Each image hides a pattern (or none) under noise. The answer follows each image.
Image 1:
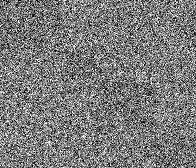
blocks along the diagonal
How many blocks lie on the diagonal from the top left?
4
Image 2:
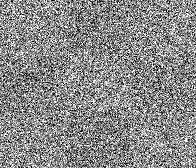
a checkerboard
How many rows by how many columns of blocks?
3 by 3
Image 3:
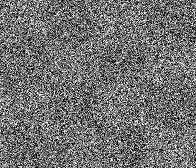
a checkerboard
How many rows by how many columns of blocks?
4 by 4
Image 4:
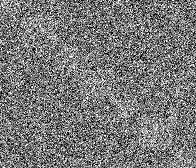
blocks along the diagonal
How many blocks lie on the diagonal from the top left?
7
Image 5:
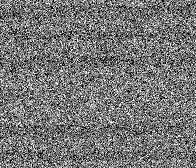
bands of rows
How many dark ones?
5
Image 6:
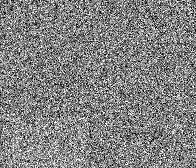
one block
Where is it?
bottom left
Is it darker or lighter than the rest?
lighter
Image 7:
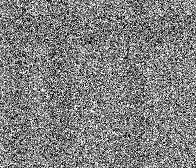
bands of rows crossing bands of columns
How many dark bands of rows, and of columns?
1 and 3
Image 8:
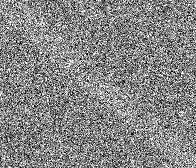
a diagonal band
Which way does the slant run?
top left to bottom right
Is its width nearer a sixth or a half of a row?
a sixth
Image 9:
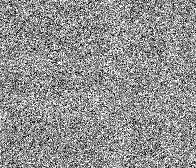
bands of rows crossing bands of columns
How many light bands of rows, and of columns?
2 and 2
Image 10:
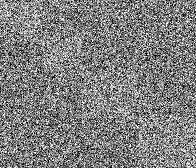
blocks along the diagonal
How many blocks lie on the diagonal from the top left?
4
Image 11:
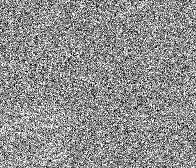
one block
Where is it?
bottom left
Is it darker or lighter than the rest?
lighter
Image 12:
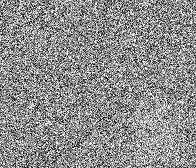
one block
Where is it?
bottom right
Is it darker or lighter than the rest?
lighter
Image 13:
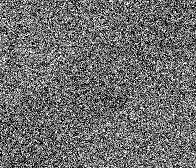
a diagonal band
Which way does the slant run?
bottom left to top right
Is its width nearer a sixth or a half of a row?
a half
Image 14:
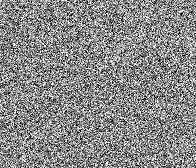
only noise
